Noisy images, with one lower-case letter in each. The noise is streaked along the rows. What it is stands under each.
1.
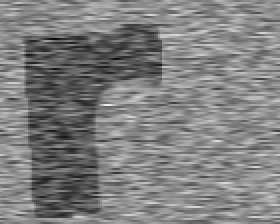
r
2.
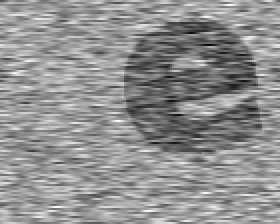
e
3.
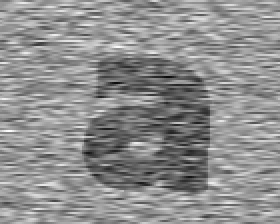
a
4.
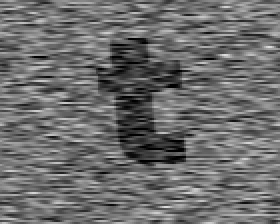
t
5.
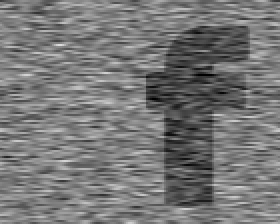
f
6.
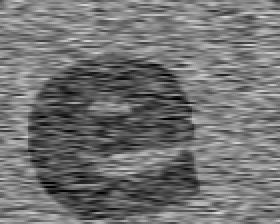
e
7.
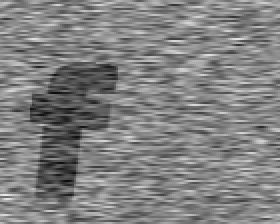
f
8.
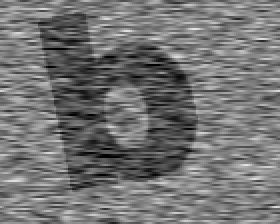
b
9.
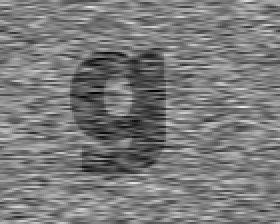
g
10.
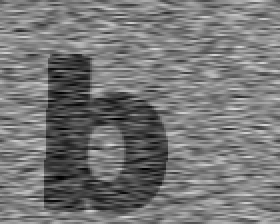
b
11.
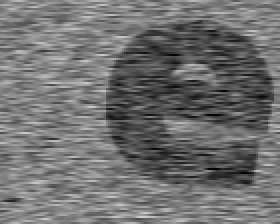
e
